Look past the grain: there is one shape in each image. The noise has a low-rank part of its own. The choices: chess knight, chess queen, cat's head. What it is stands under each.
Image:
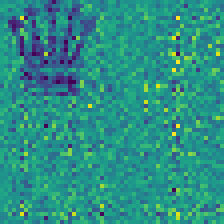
chess queen
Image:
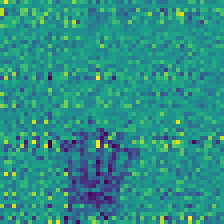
chess queen
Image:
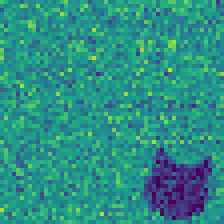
cat's head
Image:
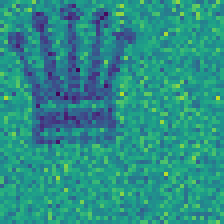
chess queen
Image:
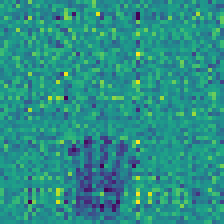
chess queen
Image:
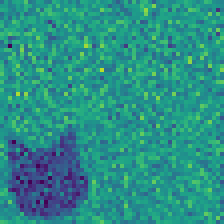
cat's head
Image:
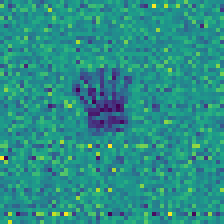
chess queen
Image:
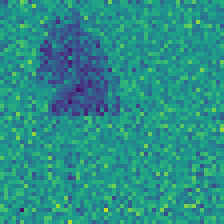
chess knight
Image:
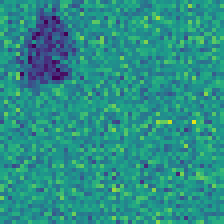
chess knight
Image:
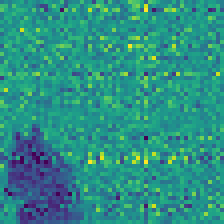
chess knight
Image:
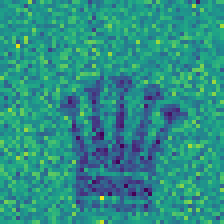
chess queen
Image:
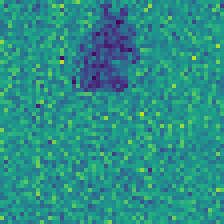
chess knight
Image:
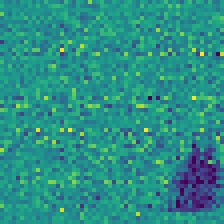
chess knight
